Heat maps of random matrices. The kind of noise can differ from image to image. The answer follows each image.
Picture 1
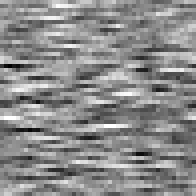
streaked along the rows
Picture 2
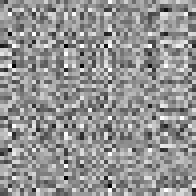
low rank plus noise
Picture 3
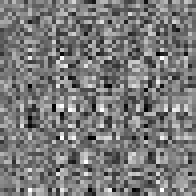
low rank plus noise
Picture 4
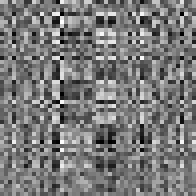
low rank plus noise
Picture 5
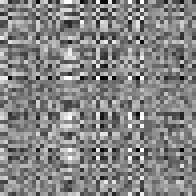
low rank plus noise
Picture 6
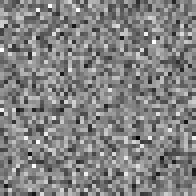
independent entries
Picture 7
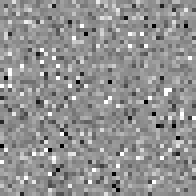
heavy tails
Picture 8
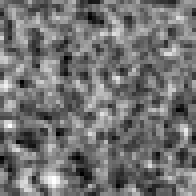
blotchy
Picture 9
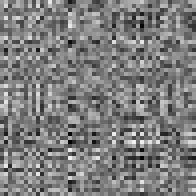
low rank plus noise
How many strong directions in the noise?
two
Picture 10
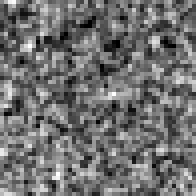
blotchy
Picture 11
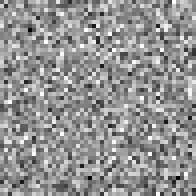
independent entries
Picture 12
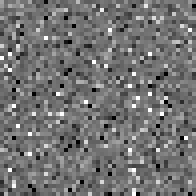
heavy tails
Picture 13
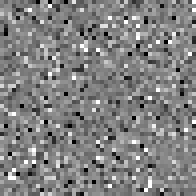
heavy tails
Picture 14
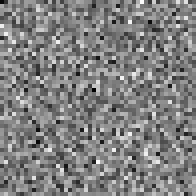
independent entries
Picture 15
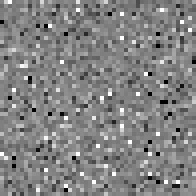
heavy tails
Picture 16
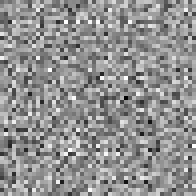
low rank plus noise
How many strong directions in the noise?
five to eight
